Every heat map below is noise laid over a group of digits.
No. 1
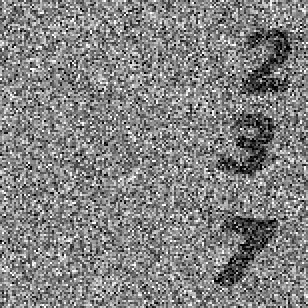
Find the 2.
top right
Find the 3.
middle right
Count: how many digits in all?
3
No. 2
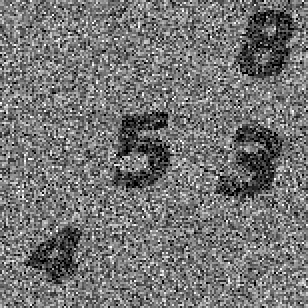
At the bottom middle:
nothing
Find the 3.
middle right
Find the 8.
top right
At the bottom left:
4
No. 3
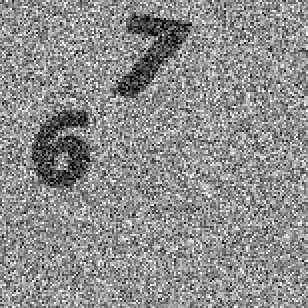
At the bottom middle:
nothing
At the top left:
nothing
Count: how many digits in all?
2
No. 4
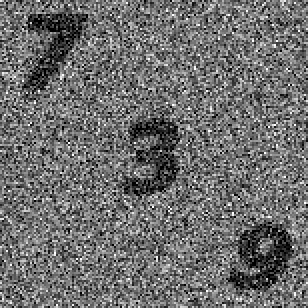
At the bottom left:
nothing
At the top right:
nothing
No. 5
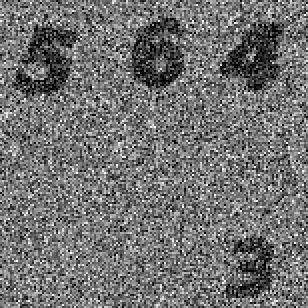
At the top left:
5
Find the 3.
bottom right
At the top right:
4
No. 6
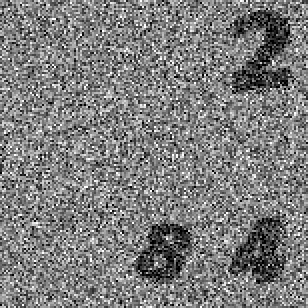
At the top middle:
nothing
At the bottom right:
4
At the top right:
2
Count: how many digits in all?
3
